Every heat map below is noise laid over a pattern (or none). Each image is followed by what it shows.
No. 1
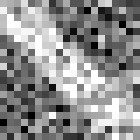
a diagonal band
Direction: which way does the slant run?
top left to bottom right
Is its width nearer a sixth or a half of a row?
a half
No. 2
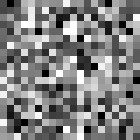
only noise
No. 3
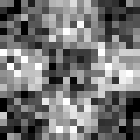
a checkerboard
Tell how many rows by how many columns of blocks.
3 by 3
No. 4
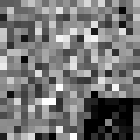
one block
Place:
bottom right
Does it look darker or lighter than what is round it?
darker
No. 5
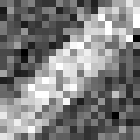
a diagonal band
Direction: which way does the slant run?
bottom left to top right
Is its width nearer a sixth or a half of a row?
a half
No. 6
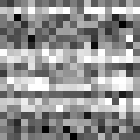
bands of rows
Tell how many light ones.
4
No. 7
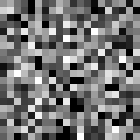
only noise
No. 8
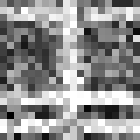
bands of rows crossing bands of columns
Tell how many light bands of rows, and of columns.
3 and 1
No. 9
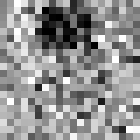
one block
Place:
top middle
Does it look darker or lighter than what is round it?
darker
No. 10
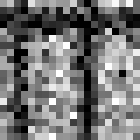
bands of rows crossing bands of columns
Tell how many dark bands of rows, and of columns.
1 and 2
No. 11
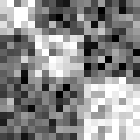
blocks along the diagonal
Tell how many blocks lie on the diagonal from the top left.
3
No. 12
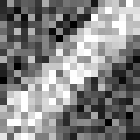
a diagonal band
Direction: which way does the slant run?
bottom left to top right
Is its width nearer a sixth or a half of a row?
a half
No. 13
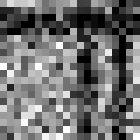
bands of rows crossing bands of columns
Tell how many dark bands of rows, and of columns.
1 and 2
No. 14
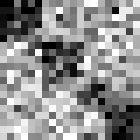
blocks along the diagonal
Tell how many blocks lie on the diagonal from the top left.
4
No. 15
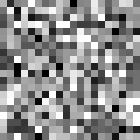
only noise
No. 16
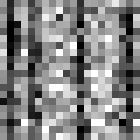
bands of columns
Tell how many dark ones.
4
